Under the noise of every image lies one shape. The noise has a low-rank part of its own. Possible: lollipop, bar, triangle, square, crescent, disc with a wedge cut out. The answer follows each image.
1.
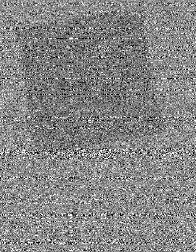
square
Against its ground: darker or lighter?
darker
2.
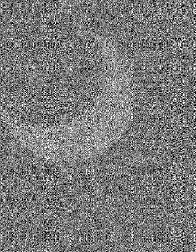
crescent
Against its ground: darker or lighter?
lighter
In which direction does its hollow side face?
up and left
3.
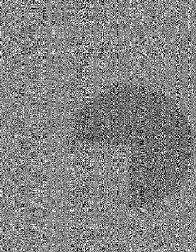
disc with a wedge cut out
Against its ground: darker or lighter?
darker
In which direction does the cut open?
down and left
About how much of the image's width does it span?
two thirds
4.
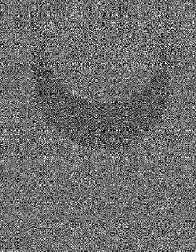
crescent
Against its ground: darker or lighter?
darker
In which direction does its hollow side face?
up
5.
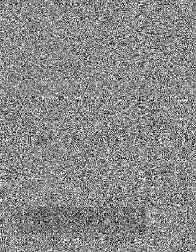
bar
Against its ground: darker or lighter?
darker
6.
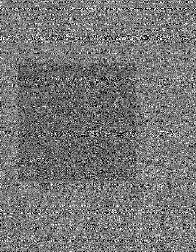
square
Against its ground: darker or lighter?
darker
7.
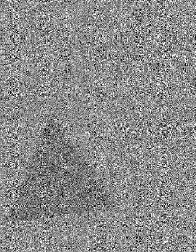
triangle
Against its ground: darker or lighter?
darker
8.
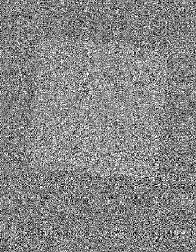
square
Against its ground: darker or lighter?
lighter
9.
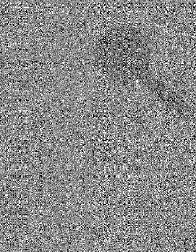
lollipop
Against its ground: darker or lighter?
darker
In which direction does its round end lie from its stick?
up and left
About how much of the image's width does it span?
half
